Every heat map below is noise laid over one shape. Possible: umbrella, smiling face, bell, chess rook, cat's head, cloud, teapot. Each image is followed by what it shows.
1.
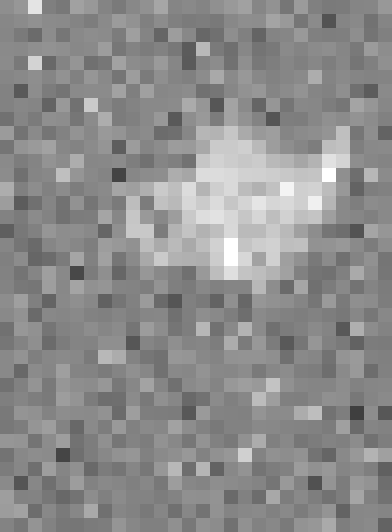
light teapot
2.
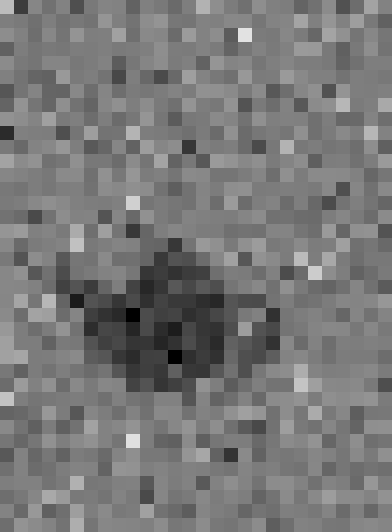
dark teapot
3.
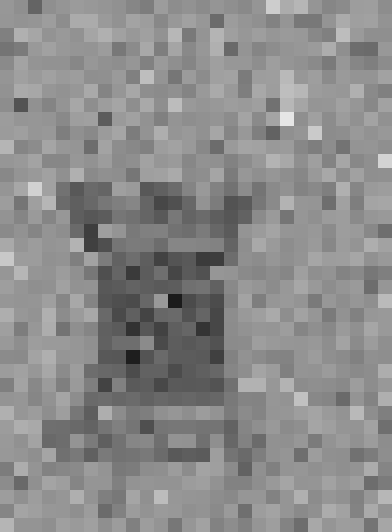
dark chess rook
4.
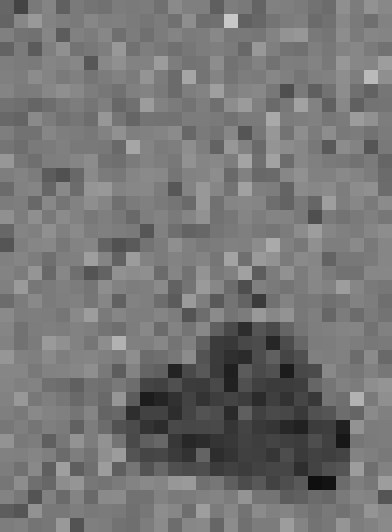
dark cloud
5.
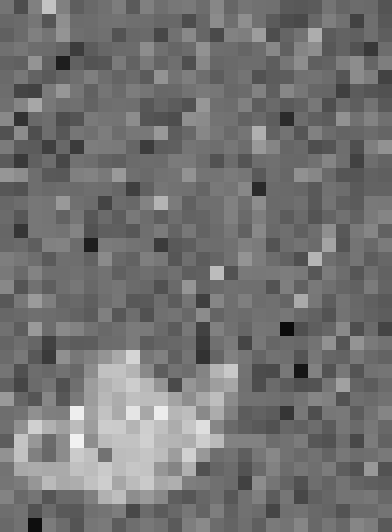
light teapot
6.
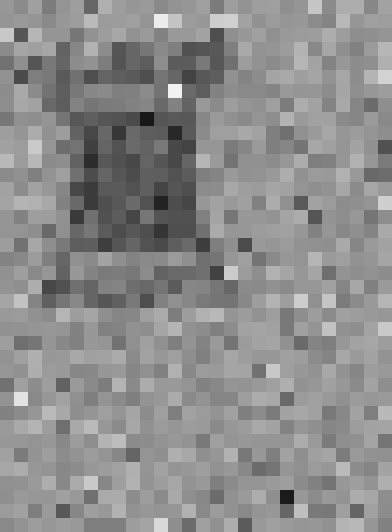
dark chess rook
